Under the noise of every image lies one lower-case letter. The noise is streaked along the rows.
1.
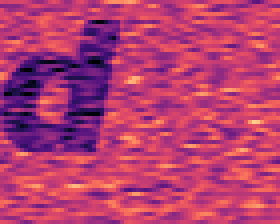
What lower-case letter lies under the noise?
d
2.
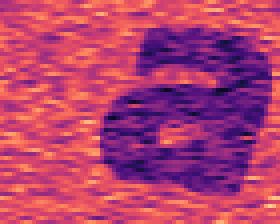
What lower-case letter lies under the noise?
a
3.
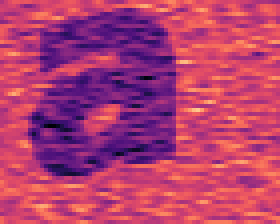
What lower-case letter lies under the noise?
a
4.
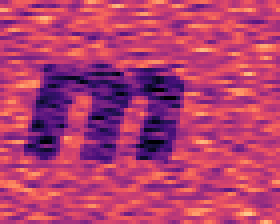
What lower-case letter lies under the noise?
m
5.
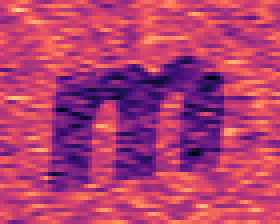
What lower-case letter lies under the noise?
m
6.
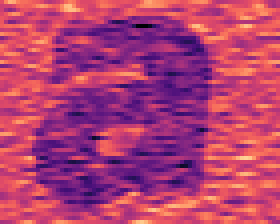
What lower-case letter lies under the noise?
a
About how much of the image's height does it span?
nearly all
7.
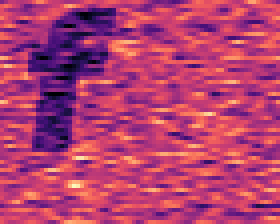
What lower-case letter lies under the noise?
f
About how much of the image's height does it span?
two thirds
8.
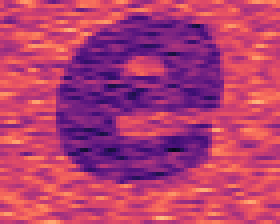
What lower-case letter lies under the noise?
e
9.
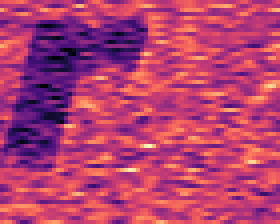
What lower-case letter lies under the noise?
r
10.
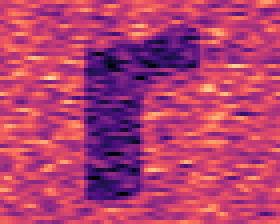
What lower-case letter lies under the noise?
r
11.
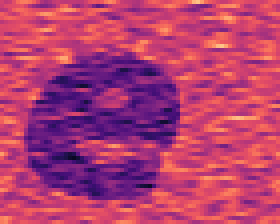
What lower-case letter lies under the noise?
e
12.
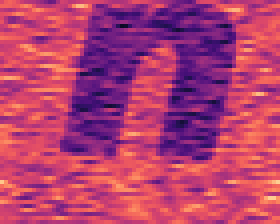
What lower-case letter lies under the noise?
n
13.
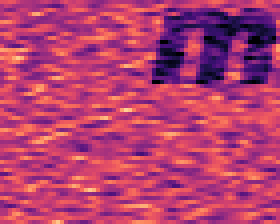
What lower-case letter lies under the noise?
m
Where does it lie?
top right
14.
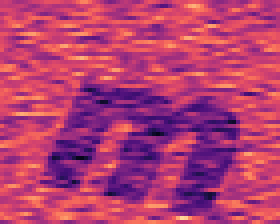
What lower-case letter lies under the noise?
m
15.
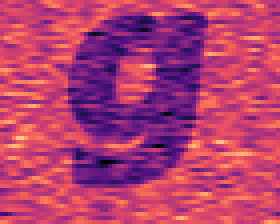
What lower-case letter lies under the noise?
g
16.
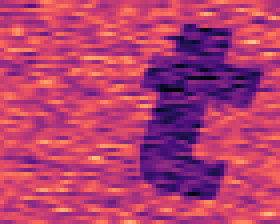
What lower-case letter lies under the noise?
t
